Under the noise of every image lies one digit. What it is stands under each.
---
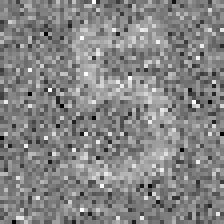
5
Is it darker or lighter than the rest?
lighter
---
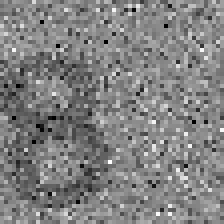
8
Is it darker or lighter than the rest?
darker
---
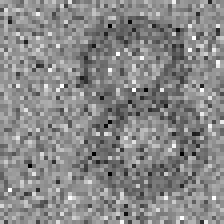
8
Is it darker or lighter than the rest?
darker
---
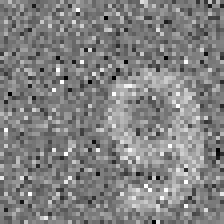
9
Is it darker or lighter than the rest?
lighter
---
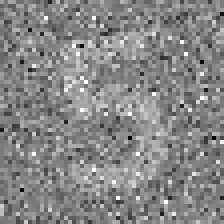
5
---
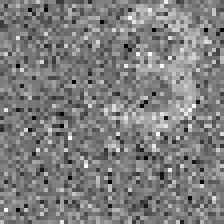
3
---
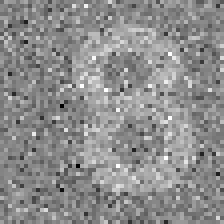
8
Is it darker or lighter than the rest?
lighter
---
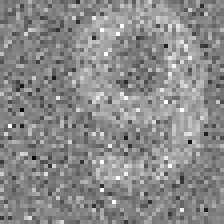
9
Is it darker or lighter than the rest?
lighter
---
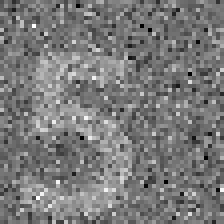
5
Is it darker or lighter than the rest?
lighter
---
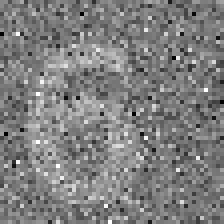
6
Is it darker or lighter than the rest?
lighter
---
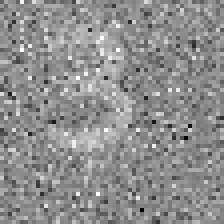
3
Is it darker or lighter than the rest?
lighter
